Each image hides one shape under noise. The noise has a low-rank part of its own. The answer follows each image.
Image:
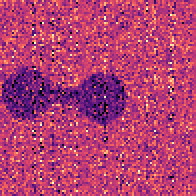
dumbbell
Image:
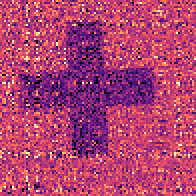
cross
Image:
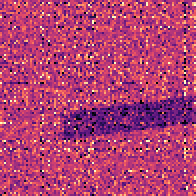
bar
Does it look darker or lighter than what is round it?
darker
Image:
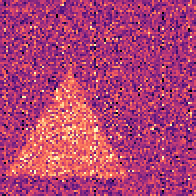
triangle
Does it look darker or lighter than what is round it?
lighter
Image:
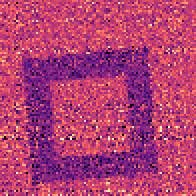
square frame
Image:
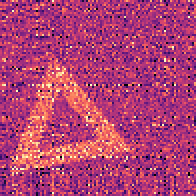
triangle frame
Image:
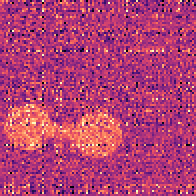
dumbbell
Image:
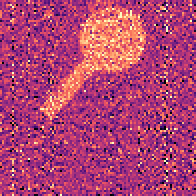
lollipop
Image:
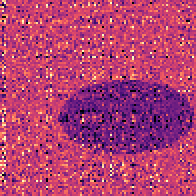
ellipse
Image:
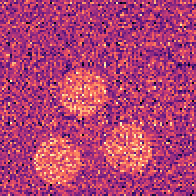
three dots
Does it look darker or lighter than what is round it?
lighter
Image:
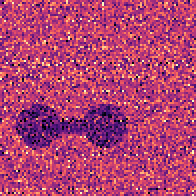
dumbbell
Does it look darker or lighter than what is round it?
darker
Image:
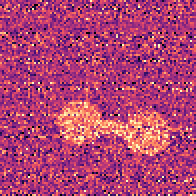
dumbbell
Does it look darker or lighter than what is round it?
lighter
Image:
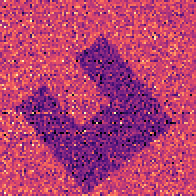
square with a notch
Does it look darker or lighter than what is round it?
darker
